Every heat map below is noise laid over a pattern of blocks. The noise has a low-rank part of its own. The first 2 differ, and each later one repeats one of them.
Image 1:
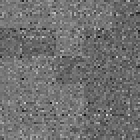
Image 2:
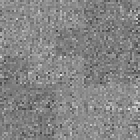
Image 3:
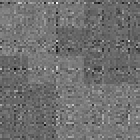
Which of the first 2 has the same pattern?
2
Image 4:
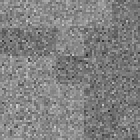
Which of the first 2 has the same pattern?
1
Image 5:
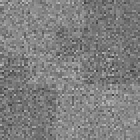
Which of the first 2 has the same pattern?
2
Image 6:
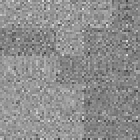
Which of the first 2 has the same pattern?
1
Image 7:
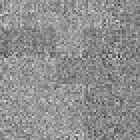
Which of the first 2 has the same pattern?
1
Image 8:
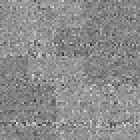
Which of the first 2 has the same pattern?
2
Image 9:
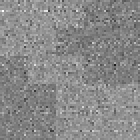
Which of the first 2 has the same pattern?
2
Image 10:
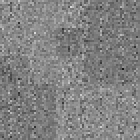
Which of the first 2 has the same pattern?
2
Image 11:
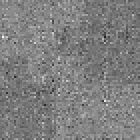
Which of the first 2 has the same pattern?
2
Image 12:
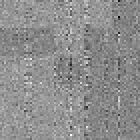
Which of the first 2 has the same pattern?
1
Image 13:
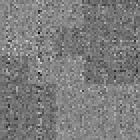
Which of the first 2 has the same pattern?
2
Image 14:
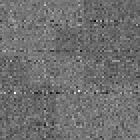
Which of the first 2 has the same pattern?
2
